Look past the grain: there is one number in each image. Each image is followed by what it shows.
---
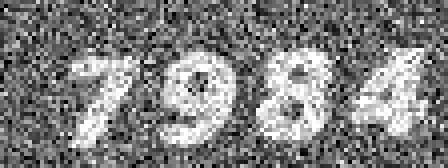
7984
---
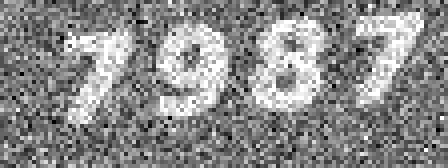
7987
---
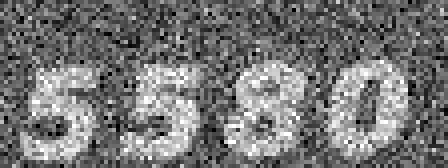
5580
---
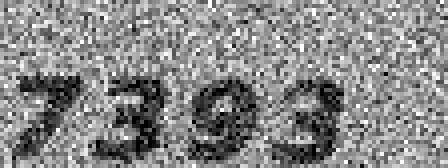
7393
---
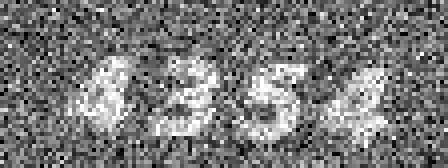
4354
